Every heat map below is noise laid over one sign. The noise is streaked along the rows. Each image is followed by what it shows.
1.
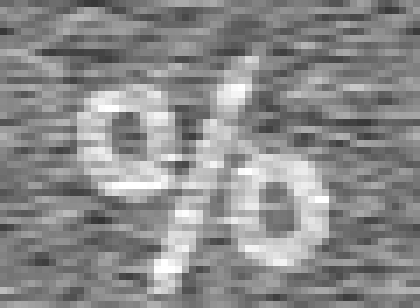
light percent sign
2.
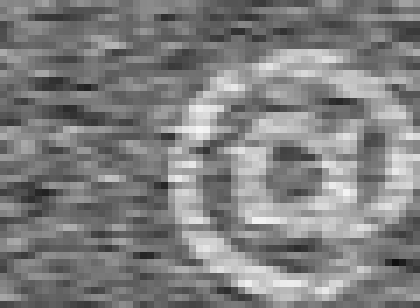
light at sign
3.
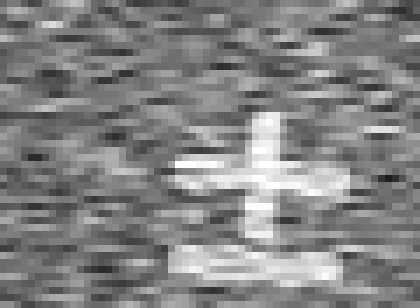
light plus-minus sign
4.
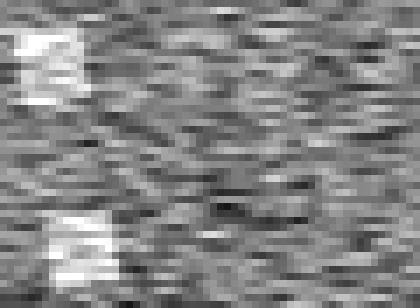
light colon
